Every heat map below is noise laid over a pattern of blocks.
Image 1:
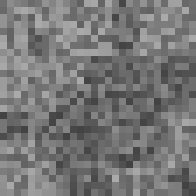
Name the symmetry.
mirrored about the diagonal from the top left
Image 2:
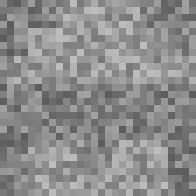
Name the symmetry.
left and right mirror each other
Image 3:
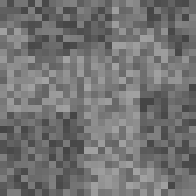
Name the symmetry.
mirrored about the diagonal from the bottom left
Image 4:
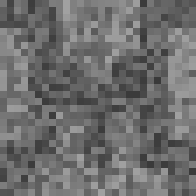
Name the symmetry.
left and right mirror each other
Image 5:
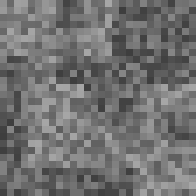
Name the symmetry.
mirrored about the diagonal from the bottom left
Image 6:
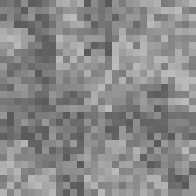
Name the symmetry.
no symmetry
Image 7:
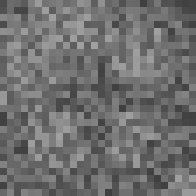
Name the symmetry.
mirrored about the diagonal from the top left
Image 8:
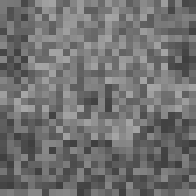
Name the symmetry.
left and right mirror each other
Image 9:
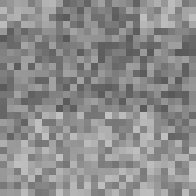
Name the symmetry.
left and right mirror each other
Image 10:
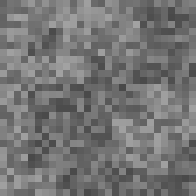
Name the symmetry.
no symmetry
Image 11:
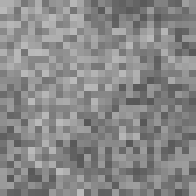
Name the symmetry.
mirrored about the diagonal from the top left
